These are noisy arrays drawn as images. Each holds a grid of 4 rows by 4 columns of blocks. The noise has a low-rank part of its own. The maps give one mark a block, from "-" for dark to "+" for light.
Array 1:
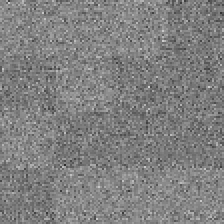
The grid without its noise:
+++-
-+--
+---
-+++
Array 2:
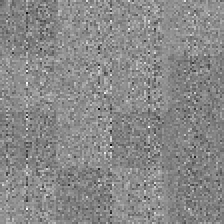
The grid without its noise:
-+++
+++-
-+--
+-+-
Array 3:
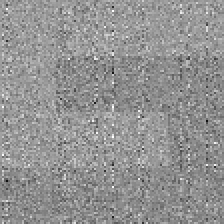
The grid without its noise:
++++
+---
+++-
----
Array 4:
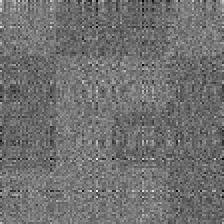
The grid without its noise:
+--+
-++-
-+--
+++-
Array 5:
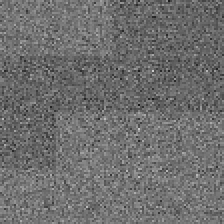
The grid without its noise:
++--
----
-+++
++++
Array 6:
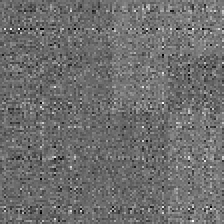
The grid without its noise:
--++
--+-
---+
---+
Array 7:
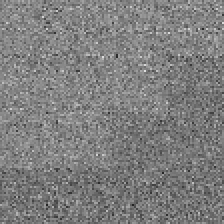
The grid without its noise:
++++
+++-
++--
----
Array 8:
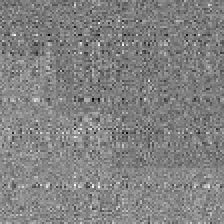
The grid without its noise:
----
+---
++--
++++
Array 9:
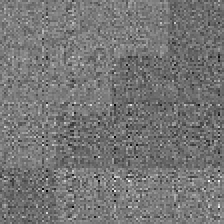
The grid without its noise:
+++-
++--
+---
-+++
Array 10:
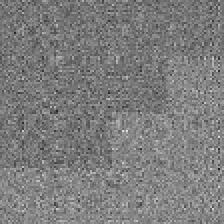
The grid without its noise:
----
---+
--++
++++
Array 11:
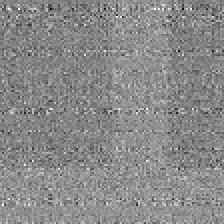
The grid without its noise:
--+-
--+-
--+-
++++
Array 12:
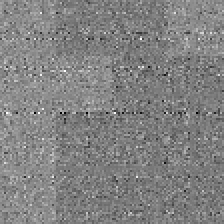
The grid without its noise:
+--+
++--
+---
+---
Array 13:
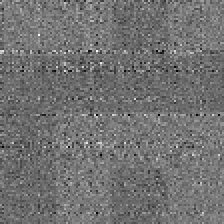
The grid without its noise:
++-+
----
-+++
-+-+
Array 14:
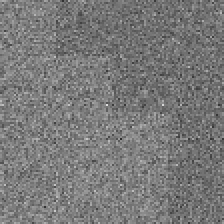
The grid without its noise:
+---
++--
+++-
+++-
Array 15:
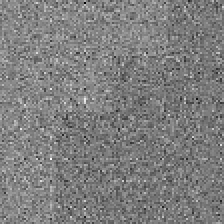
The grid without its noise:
+++-
++--
+---
+---
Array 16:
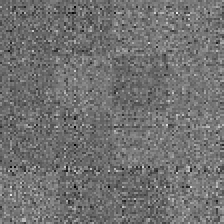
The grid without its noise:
--++
-+-+
--++
+--+
